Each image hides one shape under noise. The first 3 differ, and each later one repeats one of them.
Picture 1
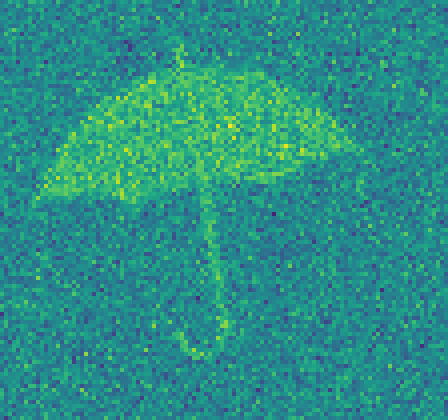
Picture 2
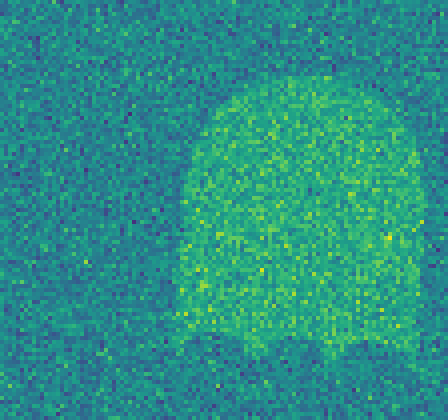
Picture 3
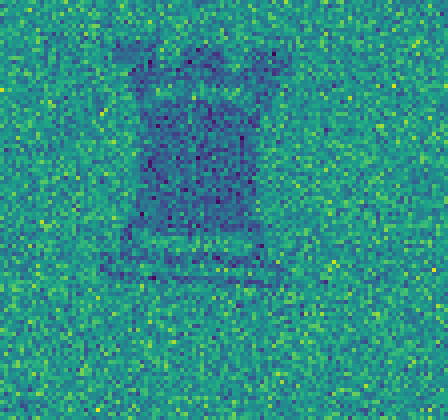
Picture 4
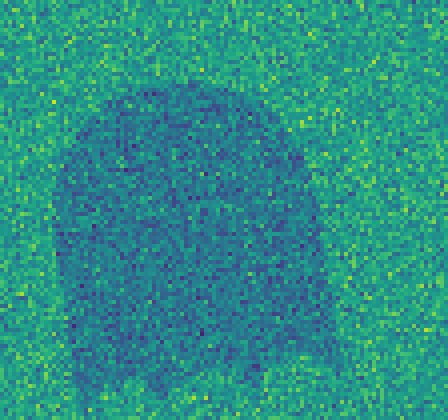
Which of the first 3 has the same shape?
2
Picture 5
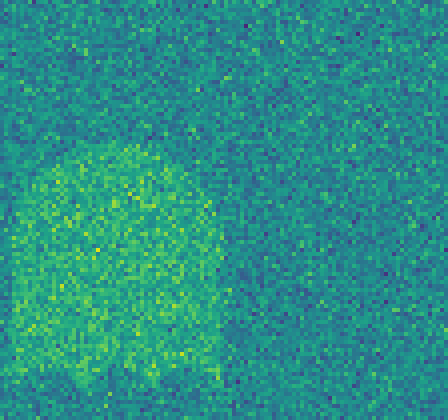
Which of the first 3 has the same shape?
2
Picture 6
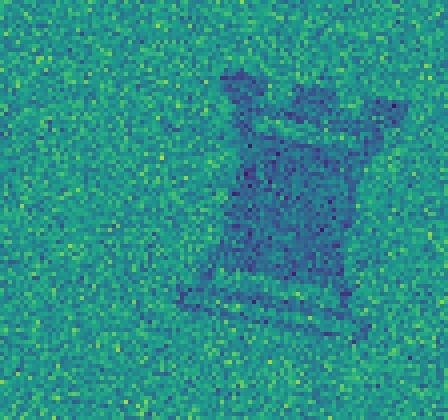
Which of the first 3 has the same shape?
3
